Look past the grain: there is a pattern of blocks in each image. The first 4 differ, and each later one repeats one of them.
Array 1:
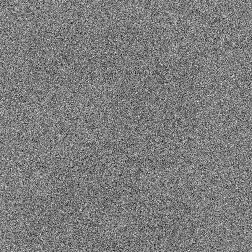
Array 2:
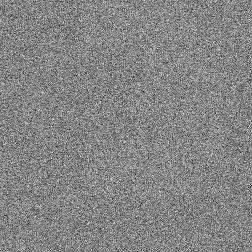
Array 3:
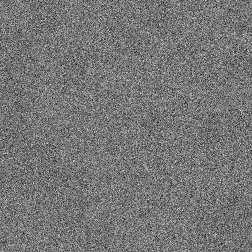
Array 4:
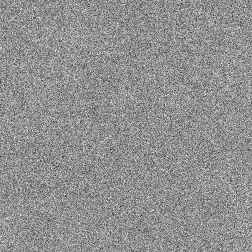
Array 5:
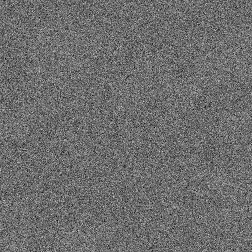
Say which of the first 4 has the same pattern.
4
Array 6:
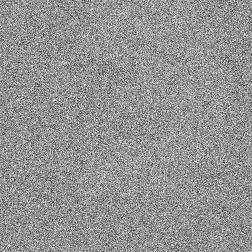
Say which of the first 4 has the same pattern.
2
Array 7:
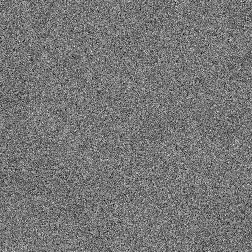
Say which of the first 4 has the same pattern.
3
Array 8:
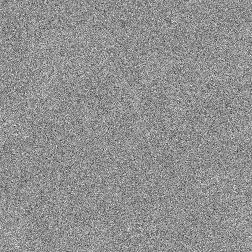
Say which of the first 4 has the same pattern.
4
